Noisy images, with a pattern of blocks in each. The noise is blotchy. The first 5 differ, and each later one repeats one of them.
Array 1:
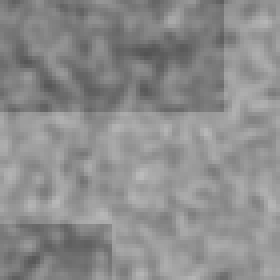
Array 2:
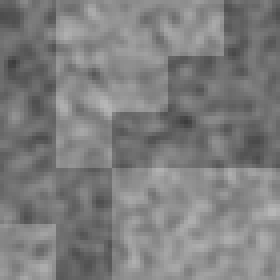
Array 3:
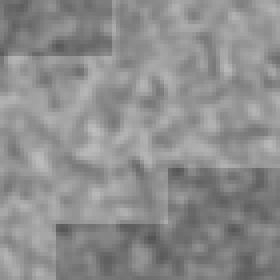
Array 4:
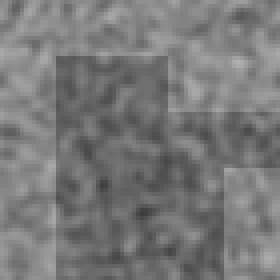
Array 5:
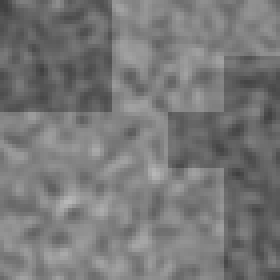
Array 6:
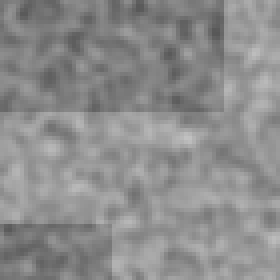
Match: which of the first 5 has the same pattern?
1
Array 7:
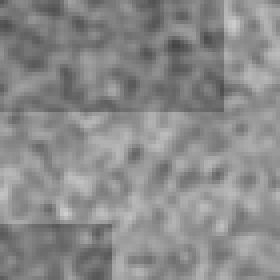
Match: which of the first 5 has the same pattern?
1
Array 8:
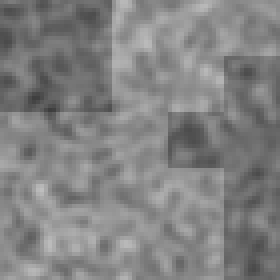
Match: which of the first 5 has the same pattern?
5
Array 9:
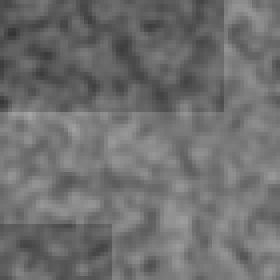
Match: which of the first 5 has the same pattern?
1
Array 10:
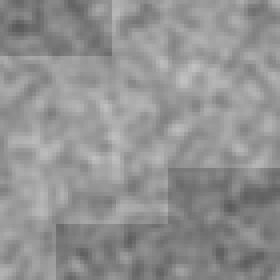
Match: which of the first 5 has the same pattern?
3
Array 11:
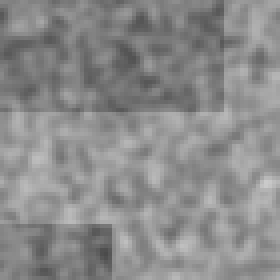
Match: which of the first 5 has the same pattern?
1
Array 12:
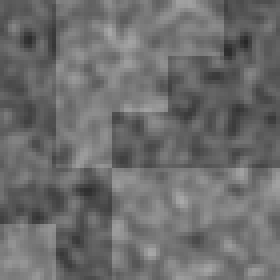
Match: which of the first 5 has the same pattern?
2
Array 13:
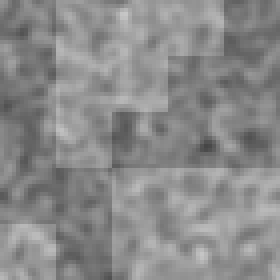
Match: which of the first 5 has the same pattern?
2
